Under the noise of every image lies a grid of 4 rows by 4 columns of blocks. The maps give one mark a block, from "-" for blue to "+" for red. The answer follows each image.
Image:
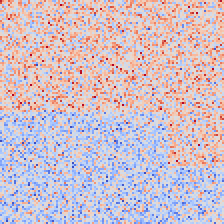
+ + + +
+ + + +
- - - +
- - - -
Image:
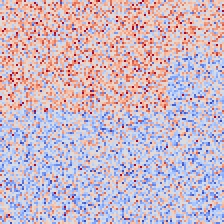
+ + + +
+ + + -
- - - -
- - - -
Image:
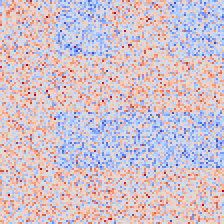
+ - + -
+ + + +
+ - - -
+ + + +
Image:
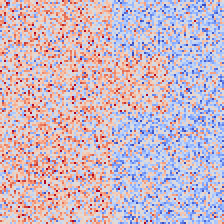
+ + - -
+ + + -
+ + - -
+ + - -
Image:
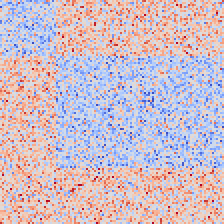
- + + +
+ - - -
+ - - -
+ + + +
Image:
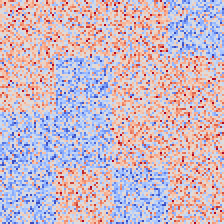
+ + + -
+ - + +
- - + +
- + - +
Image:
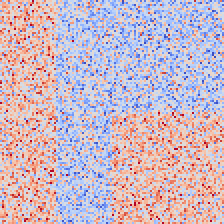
+ - - -
+ - - -
+ - + +
+ - + +
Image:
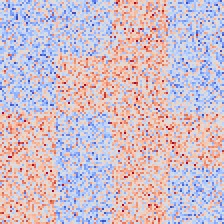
- - + -
- + + -
+ - + +
+ - + -
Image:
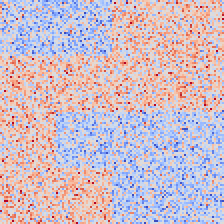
- - + +
+ + + +
+ - - -
+ + - -
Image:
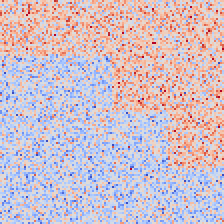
+ + + +
- - + +
- - - +
- - - -
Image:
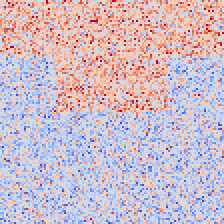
+ + + +
- + + -
- - - -
- - - -
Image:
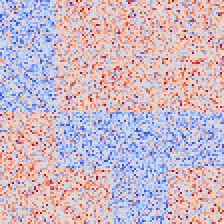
- + + +
- + + +
+ - - -
+ + - +
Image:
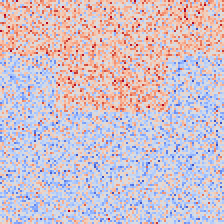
+ + + +
- + + -
- - - -
- - - -
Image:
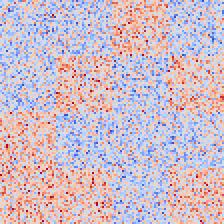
- - + -
- + - +
+ - - -
+ + - +
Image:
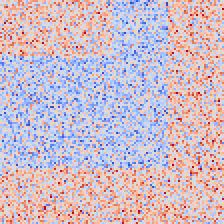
+ + - +
- - - +
- - - +
+ + + +
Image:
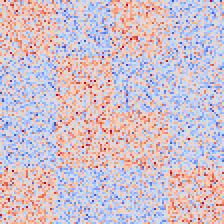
+ - + -
- + - -
- + + -
+ - - +
